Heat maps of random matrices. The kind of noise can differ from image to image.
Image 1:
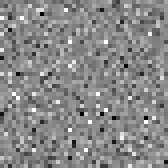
heavy tails
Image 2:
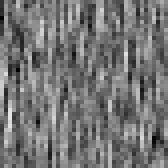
streaked along the columns
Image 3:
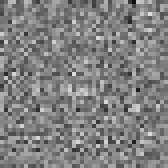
low rank plus noise
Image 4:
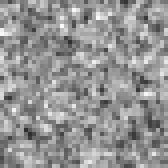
blotchy
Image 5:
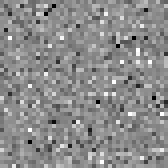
heavy tails
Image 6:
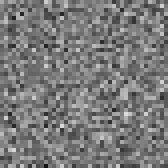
low rank plus noise
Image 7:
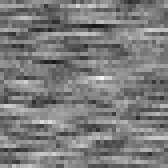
streaked along the rows
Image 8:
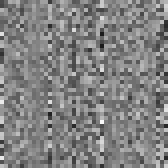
columns of uneven size
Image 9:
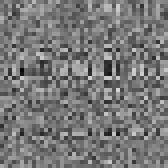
low rank plus noise
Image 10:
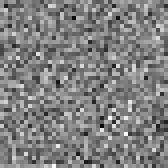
independent entries
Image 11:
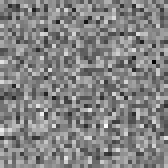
low rank plus noise
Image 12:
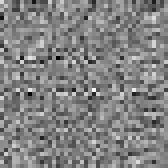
low rank plus noise
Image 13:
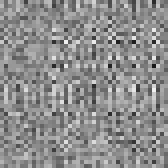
low rank plus noise
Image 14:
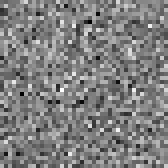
independent entries
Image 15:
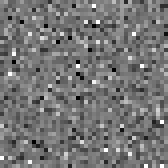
heavy tails
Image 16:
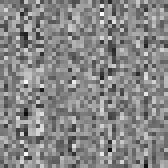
columns of uneven size
